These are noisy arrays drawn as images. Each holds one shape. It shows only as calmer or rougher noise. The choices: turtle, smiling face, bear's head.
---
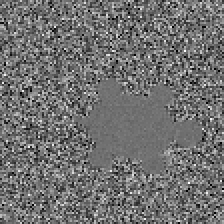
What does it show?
calm turtle
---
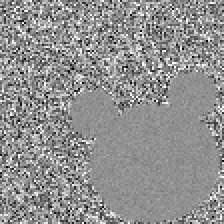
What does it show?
calm bear's head
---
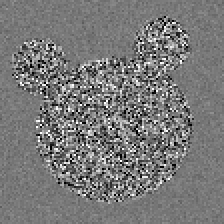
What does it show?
rough bear's head
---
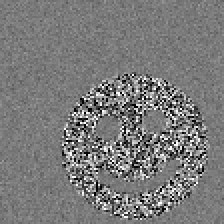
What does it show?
rough smiling face
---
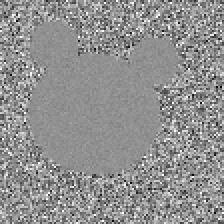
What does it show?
calm bear's head
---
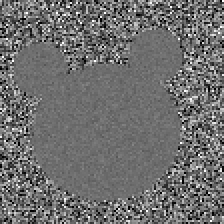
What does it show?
calm bear's head
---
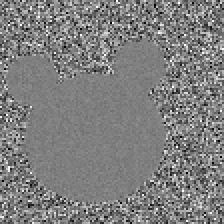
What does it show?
calm bear's head
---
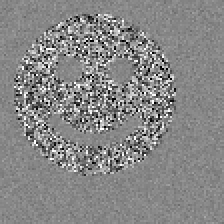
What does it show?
rough smiling face
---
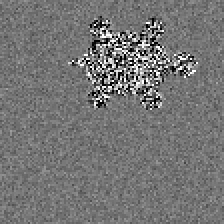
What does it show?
rough turtle
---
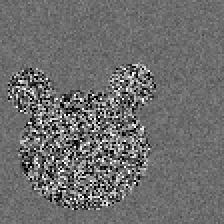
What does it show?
rough bear's head
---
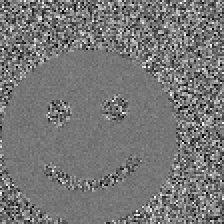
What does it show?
calm smiling face
